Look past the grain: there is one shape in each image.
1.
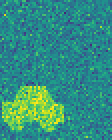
car
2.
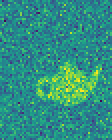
teapot
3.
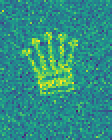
chess queen
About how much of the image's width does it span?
half
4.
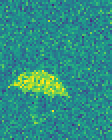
umbrella
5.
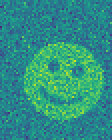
smiling face
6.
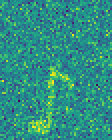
musical note
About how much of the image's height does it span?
half
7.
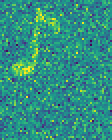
musical note
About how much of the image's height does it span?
half
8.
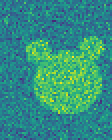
bear's head
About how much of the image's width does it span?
two thirds
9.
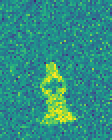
chess bishop
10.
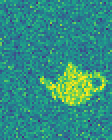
teapot
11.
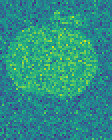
apple
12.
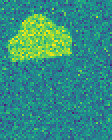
cloud
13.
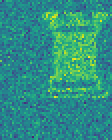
chess rook
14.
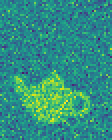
teapot
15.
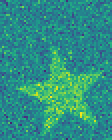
star
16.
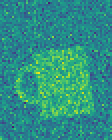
cup
